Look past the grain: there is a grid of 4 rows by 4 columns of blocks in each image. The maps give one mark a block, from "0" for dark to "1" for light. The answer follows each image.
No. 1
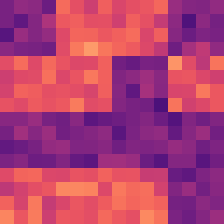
0 1 1 0
1 1 0 1
0 0 0 0
1 1 1 0
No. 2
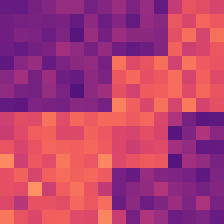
0 0 0 1
0 0 1 1
1 1 1 0
1 1 0 0
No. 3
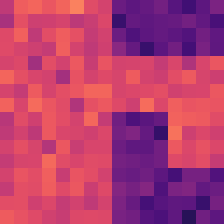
1 1 0 0
1 1 1 1
1 1 0 1
1 1 0 0
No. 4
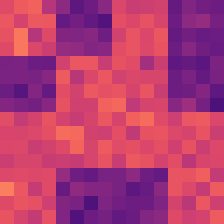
1 0 1 0
0 1 1 0
1 1 1 1
1 0 0 1
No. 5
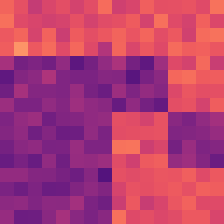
1 1 1 1
0 0 0 1
0 0 1 0
0 0 1 1
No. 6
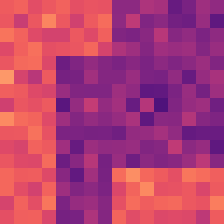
1 1 0 0
1 0 0 0
1 0 0 0
1 0 1 1
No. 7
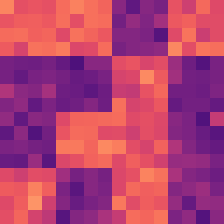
1 1 0 1
0 0 1 0
0 1 1 0
1 0 1 0
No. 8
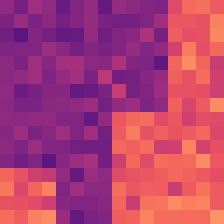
0 0 0 1
0 0 0 1
0 0 1 1
1 0 1 1
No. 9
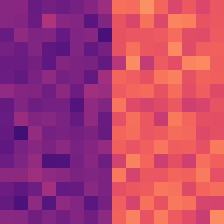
0 0 1 1
0 0 1 1
0 0 1 1
0 0 1 1
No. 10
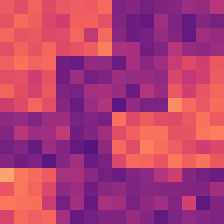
1 1 0 0
1 0 0 1
0 0 1 1
1 0 0 0
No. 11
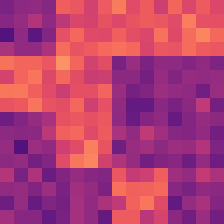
0 1 1 1
1 1 0 0
0 1 0 0
0 0 1 0
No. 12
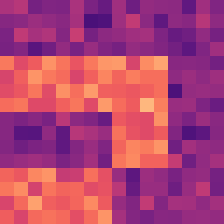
0 0 0 0
1 1 1 0
0 0 1 0
1 1 0 0
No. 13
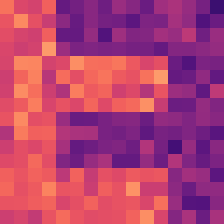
1 0 0 0
1 1 1 0
1 0 0 0
1 1 1 0
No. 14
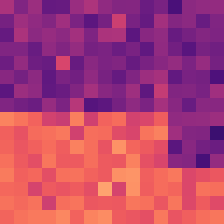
0 0 0 0
0 0 0 0
1 1 1 0
1 1 1 1
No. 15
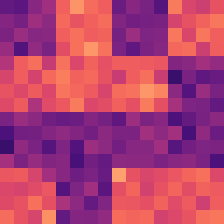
0 1 0 1
1 1 1 0
0 0 0 0
1 0 1 1
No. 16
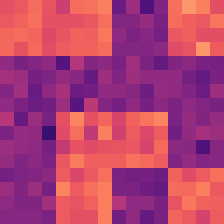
1 1 0 1
0 0 0 0
0 1 1 0
0 1 0 1
